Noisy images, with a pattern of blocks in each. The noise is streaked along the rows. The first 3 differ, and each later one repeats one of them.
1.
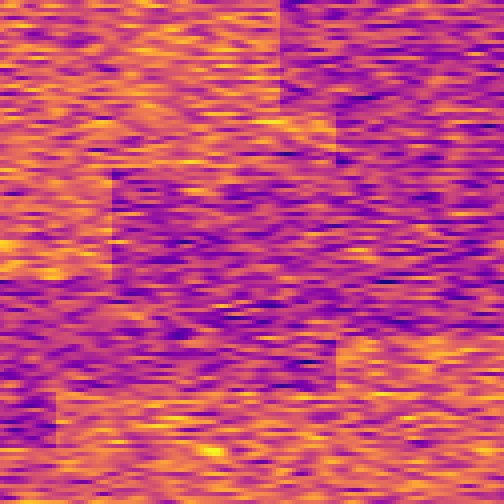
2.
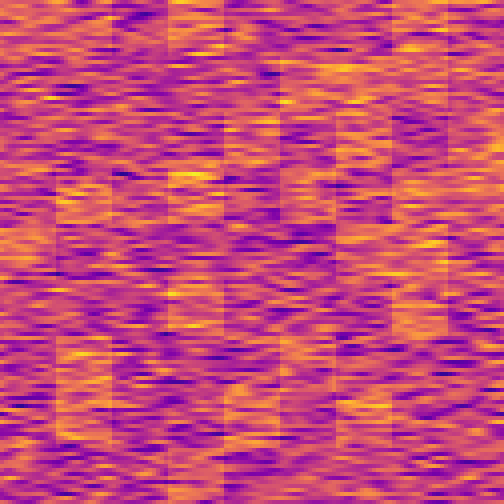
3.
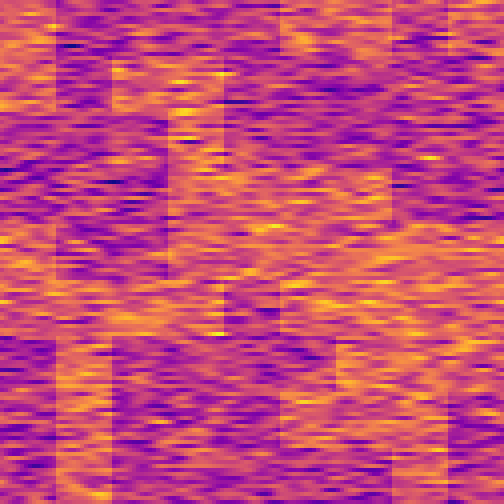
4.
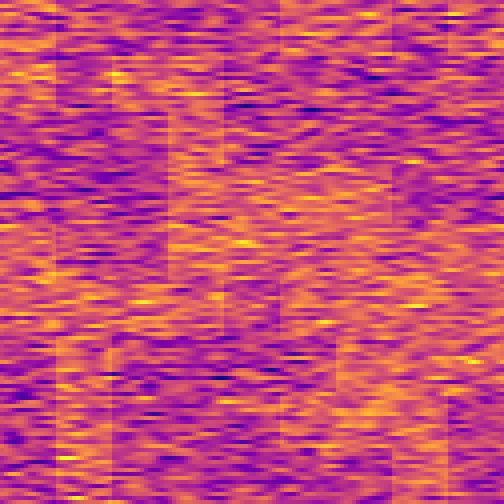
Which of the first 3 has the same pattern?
3
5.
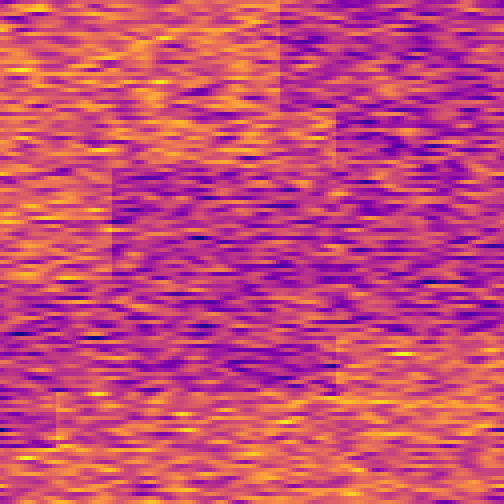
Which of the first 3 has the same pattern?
1
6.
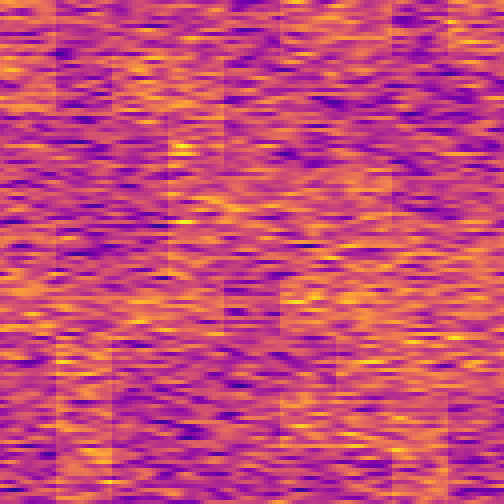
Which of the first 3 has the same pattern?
3
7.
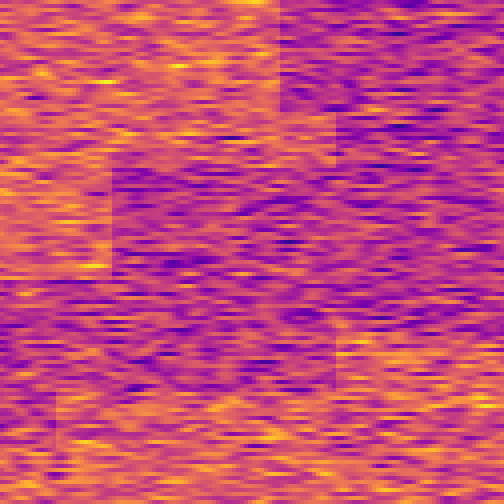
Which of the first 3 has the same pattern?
1
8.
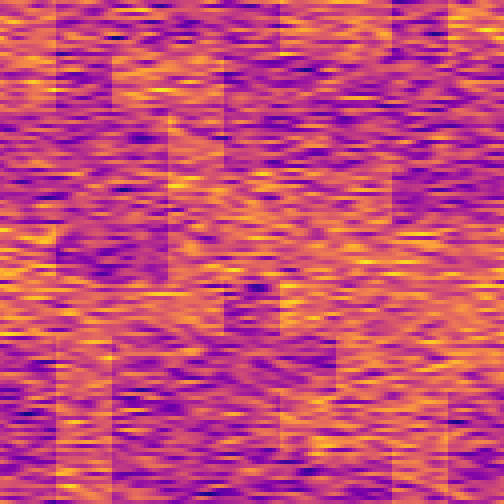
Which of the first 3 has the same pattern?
3
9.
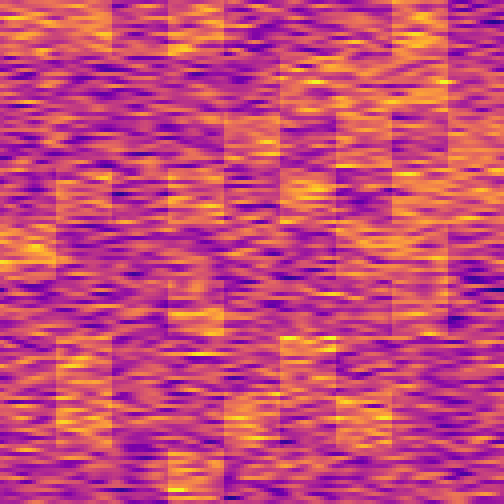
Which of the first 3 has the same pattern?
2
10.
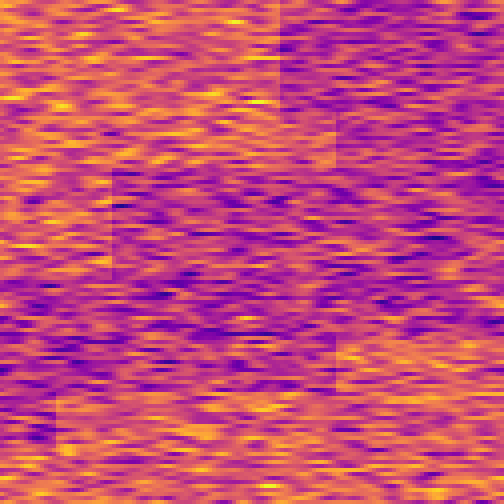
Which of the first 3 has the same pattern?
1
